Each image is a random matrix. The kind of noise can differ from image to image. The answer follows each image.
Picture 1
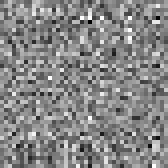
low rank plus noise
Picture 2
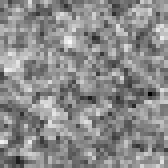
blotchy
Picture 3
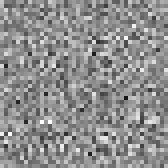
low rank plus noise
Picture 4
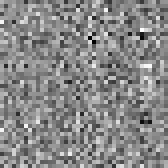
low rank plus noise
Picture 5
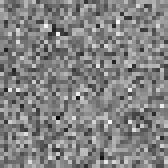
independent entries
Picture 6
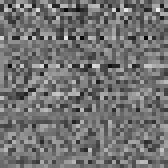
rows of uneven size
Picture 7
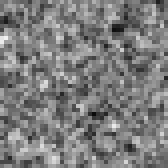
blotchy
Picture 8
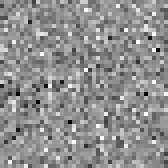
heavy tails
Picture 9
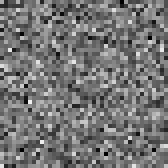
independent entries
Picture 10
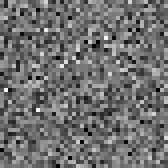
independent entries
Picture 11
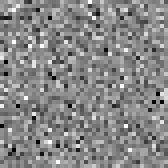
heavy tails
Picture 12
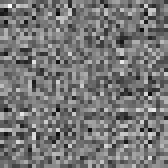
low rank plus noise
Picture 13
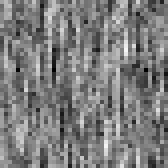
streaked along the columns
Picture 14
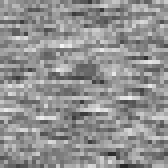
streaked along the rows
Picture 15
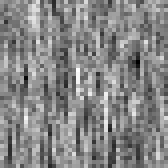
streaked along the columns
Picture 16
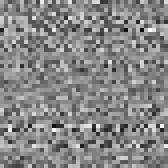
rows of uneven size
